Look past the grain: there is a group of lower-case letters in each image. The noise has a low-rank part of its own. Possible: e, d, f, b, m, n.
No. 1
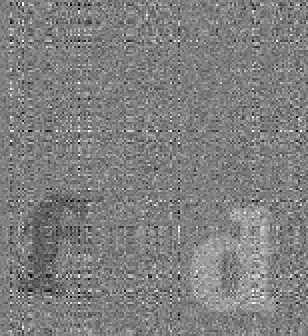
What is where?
bottom left: dark f; bottom right: light d
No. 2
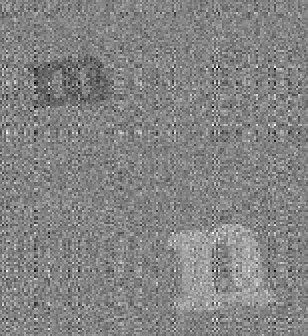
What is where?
top left: dark m; bottom right: light n
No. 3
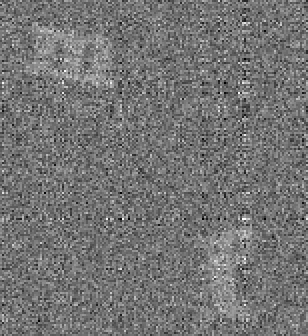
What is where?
top left: light m; bottom right: light f
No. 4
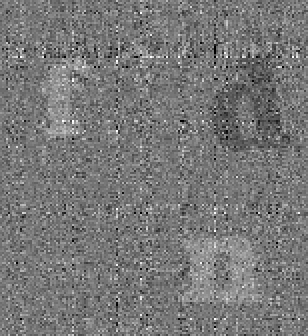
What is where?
top left: light f; top right: dark d; bottom right: light n
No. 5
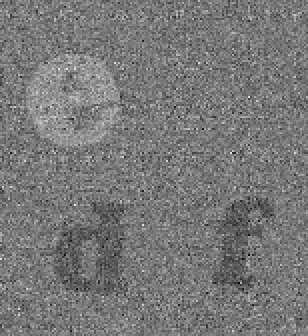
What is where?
top left: light e; bottom left: dark d; bottom right: dark f
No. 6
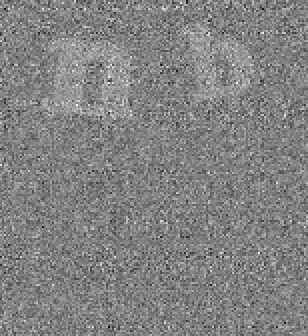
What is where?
top left: light n; top right: light b
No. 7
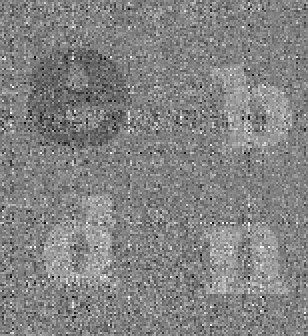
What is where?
top left: dark e; top right: light b; bottom left: light d; bottom right: light n
